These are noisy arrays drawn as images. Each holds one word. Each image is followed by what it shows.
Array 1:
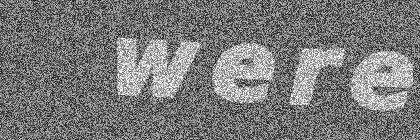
were
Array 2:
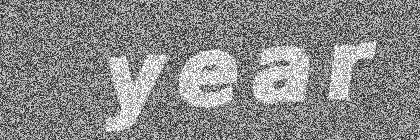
year
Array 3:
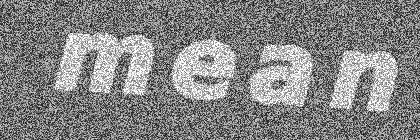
mean
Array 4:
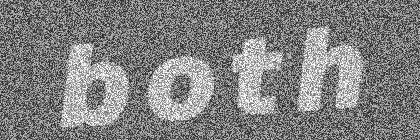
both
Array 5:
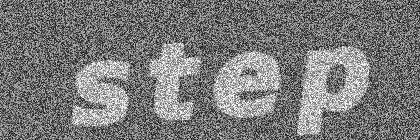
step
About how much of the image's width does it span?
two thirds
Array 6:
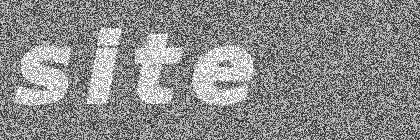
site
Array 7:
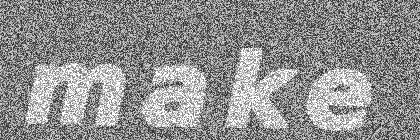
make
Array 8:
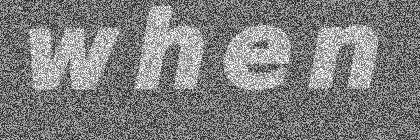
when
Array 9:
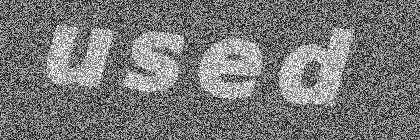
used
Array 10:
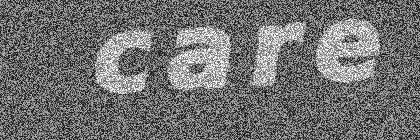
care
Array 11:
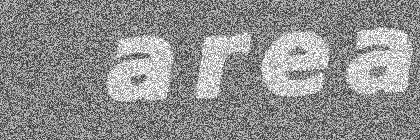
area
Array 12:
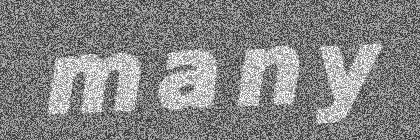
many
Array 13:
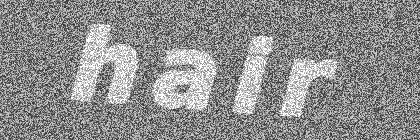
hair
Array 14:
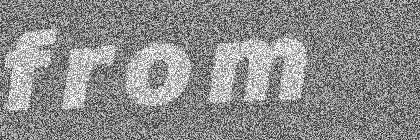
from
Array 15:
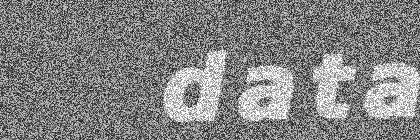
data
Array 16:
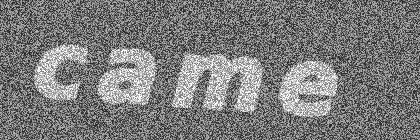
came
